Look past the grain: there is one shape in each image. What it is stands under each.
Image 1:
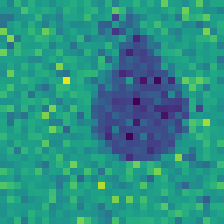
pear
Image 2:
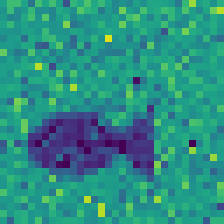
fish
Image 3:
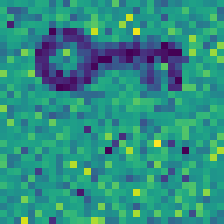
key
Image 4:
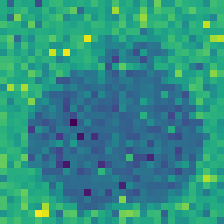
apple
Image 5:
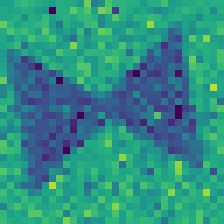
bow tie
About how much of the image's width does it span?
nearly all
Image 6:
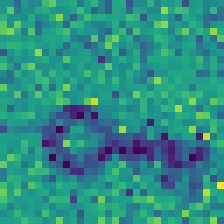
key
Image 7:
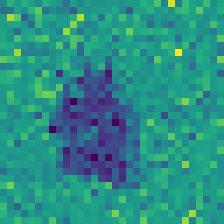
chess knight
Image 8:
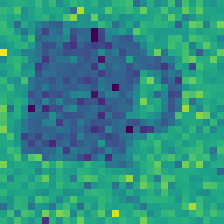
cup
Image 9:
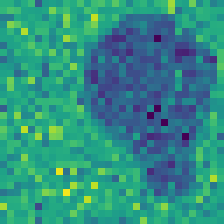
light bulb
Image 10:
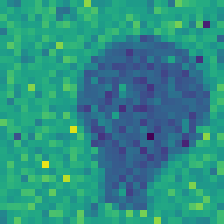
light bulb
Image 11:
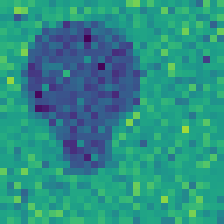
light bulb
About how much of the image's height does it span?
two thirds
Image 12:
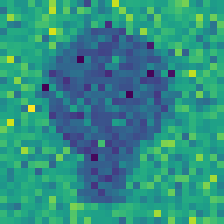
light bulb
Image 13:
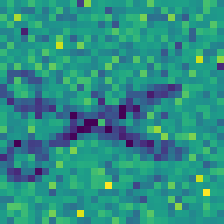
pair of scissors
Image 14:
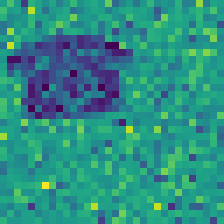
telephone
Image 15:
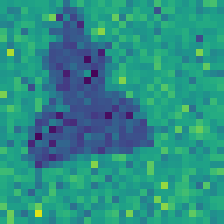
chess pawn
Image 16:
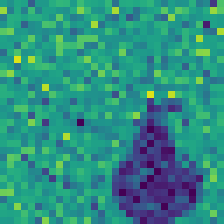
pear
